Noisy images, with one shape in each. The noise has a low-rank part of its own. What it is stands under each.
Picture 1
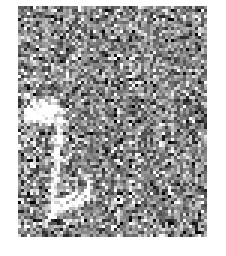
light musical note
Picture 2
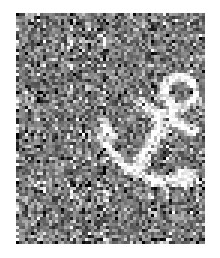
light anchor
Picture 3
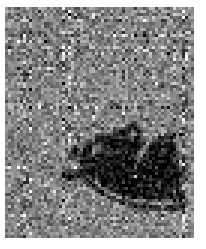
dark chess knight
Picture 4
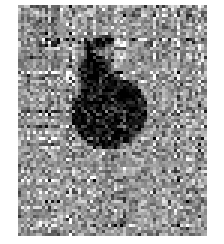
dark pear
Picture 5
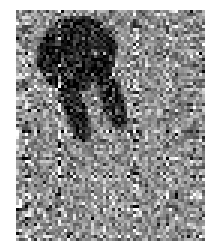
dark rabbit's head
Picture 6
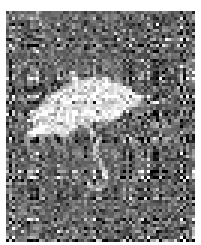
light umbrella
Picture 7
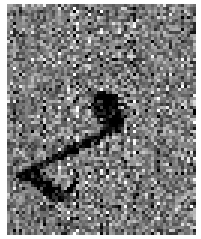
dark musical note
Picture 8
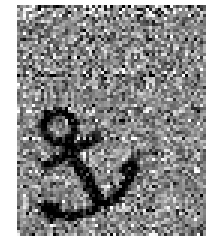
dark anchor
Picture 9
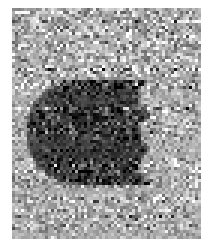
dark ghost
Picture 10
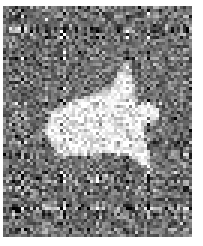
light bell
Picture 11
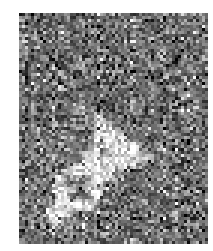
light chess bishop
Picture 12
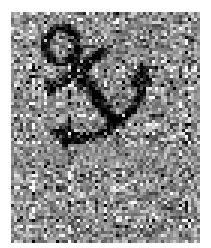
dark anchor
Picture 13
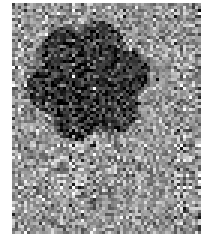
dark flower
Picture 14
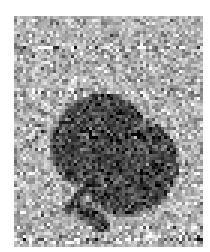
dark apple
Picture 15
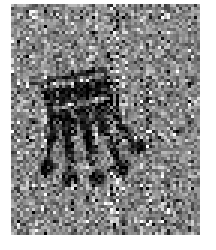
dark chess queen
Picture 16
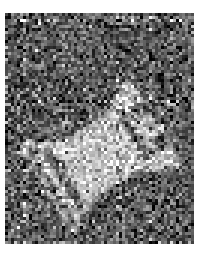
light chess rook
